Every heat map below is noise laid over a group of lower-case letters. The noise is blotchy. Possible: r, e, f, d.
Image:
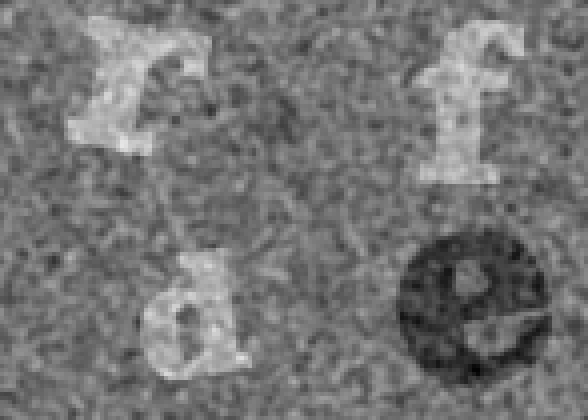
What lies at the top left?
r
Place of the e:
bottom right
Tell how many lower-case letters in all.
4
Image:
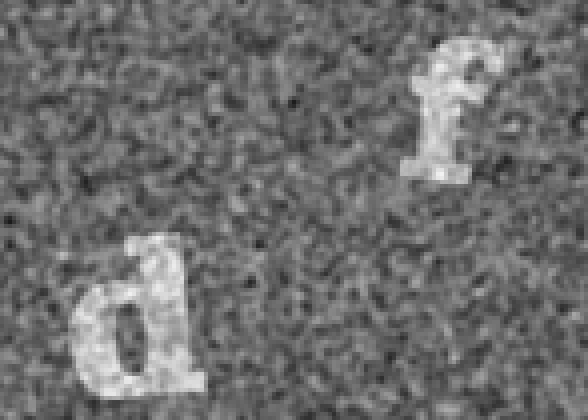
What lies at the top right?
f
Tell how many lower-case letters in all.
2
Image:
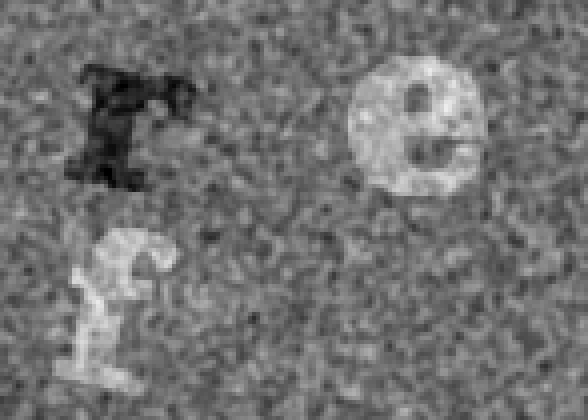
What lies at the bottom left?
f
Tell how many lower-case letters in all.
3
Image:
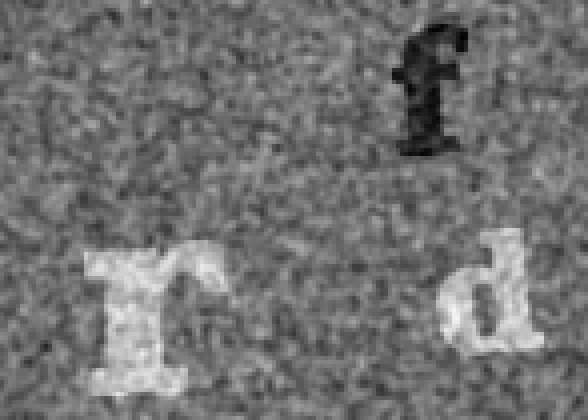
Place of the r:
bottom left
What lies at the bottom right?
d
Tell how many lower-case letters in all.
3
